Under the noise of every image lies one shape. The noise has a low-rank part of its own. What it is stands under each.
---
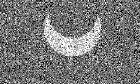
crescent
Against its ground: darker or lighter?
lighter
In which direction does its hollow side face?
up
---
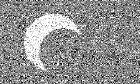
crescent
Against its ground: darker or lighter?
lighter
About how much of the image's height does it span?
two thirds
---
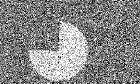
disc with a wedge cut out
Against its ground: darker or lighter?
lighter
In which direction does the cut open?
up and left
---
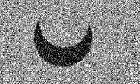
crescent
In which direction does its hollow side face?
up
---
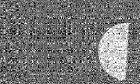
half disc
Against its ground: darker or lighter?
lighter
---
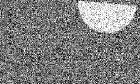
half disc
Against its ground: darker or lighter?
lighter
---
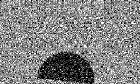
half disc
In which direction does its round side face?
up
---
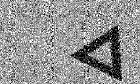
triangle frame
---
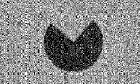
disc with a wedge cut out
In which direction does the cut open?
up
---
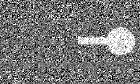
lollipop
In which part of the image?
middle right
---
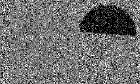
half disc
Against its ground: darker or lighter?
darker
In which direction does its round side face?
up
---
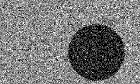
disc
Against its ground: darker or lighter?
darker
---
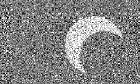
crescent
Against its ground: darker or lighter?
lighter
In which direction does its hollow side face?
down and right
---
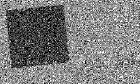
square
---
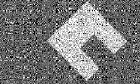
square with a notch
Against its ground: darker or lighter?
lighter
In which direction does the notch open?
down and right
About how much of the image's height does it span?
nearly all
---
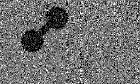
dumbbell
